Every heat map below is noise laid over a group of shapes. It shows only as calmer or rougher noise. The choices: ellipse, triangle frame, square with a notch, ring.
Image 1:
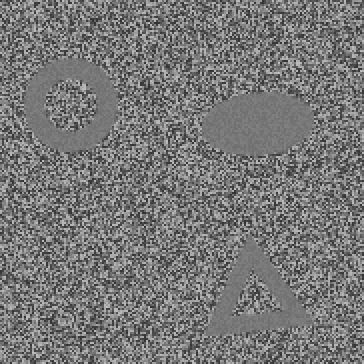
top left: calm ring; top right: calm ellipse; bottom right: calm triangle frame
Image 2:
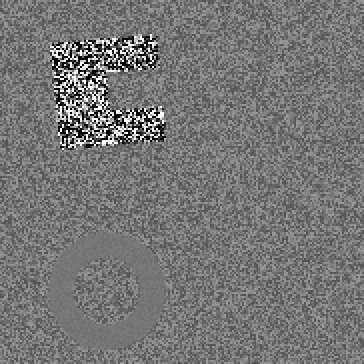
top left: rough square with a notch; bottom left: calm ring
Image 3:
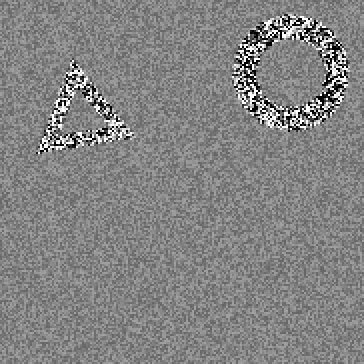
top left: rough triangle frame; top right: rough ring
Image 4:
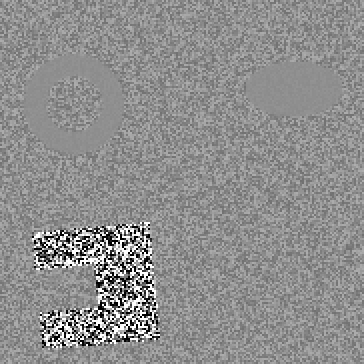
top left: calm ring; top right: calm ellipse; bottom left: rough square with a notch
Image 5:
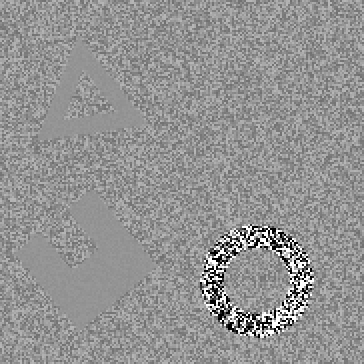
top left: calm triangle frame; bottom left: calm square with a notch; bottom right: rough ring
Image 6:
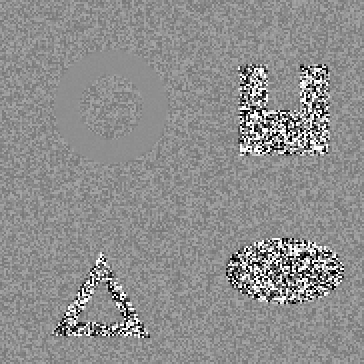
top left: calm ring; top right: rough square with a notch; bottom left: rough triangle frame; bottom right: rough ellipse
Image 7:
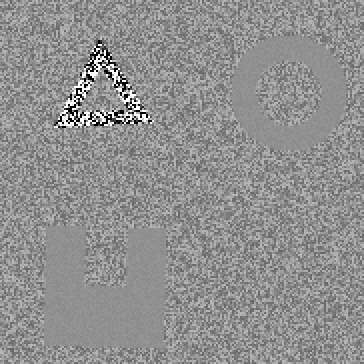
top left: rough triangle frame; top right: calm ring; bottom left: calm square with a notch
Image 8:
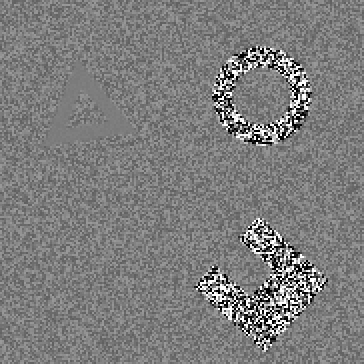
top left: calm triangle frame; top right: rough ring; bottom right: rough square with a notch
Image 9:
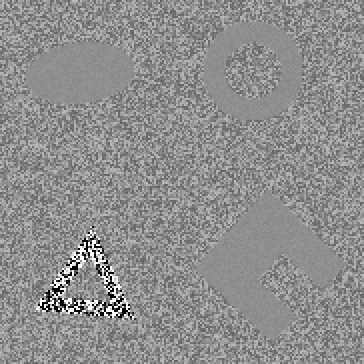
top left: calm ellipse; top right: calm ring; bottom left: rough triangle frame; bottom right: calm square with a notch
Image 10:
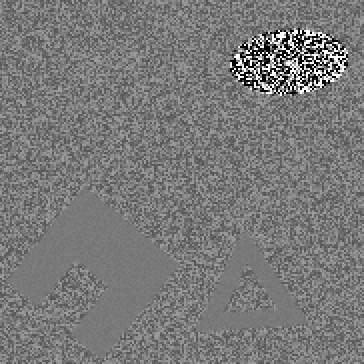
top right: rough ellipse; bottom left: calm square with a notch; bottom right: calm triangle frame
